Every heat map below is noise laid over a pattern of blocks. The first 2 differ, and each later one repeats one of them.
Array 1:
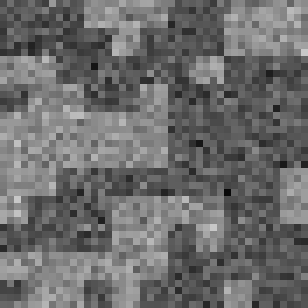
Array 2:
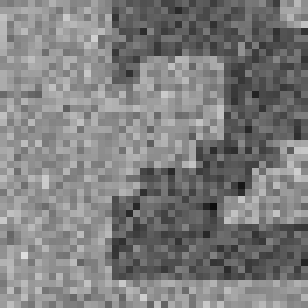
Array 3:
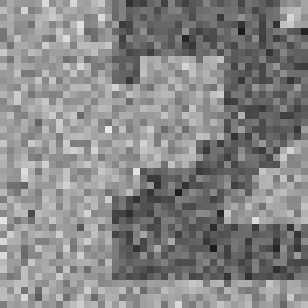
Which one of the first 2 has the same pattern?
2
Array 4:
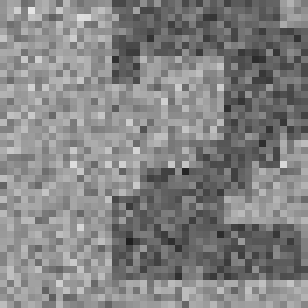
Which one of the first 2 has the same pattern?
2
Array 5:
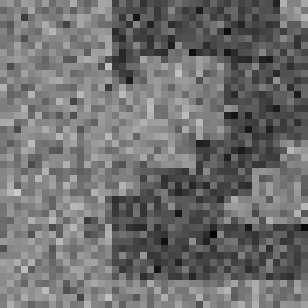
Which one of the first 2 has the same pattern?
2
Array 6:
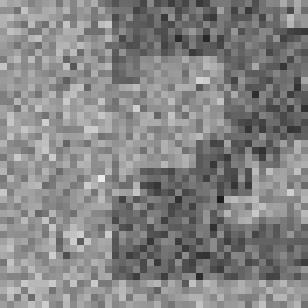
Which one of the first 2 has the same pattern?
2
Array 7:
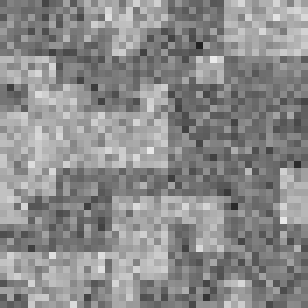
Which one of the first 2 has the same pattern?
1
